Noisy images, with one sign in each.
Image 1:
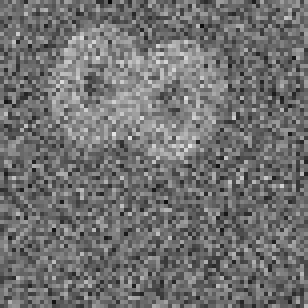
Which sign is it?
infinity sign
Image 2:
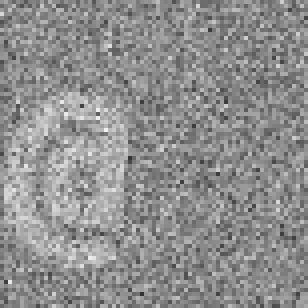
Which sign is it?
at sign
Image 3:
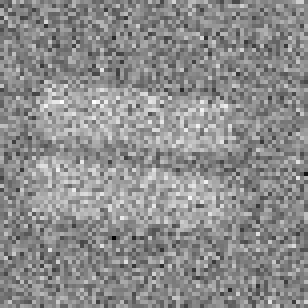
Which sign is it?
equals sign
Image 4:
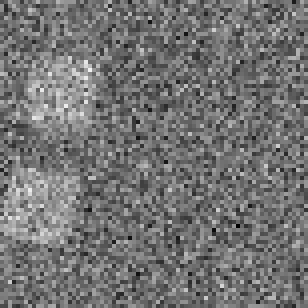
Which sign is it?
colon
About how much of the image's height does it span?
two thirds
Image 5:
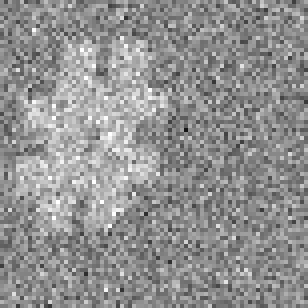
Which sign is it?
hash sign
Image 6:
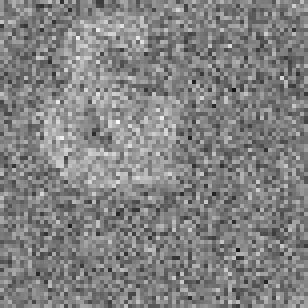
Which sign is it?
ampersand
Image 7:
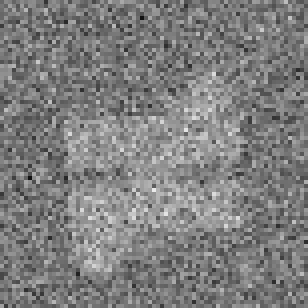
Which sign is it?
not-equal sign
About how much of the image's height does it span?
two thirds
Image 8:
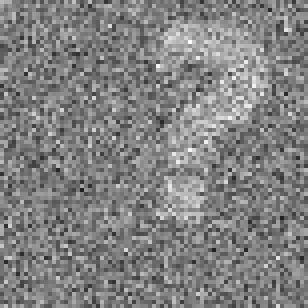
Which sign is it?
question mark
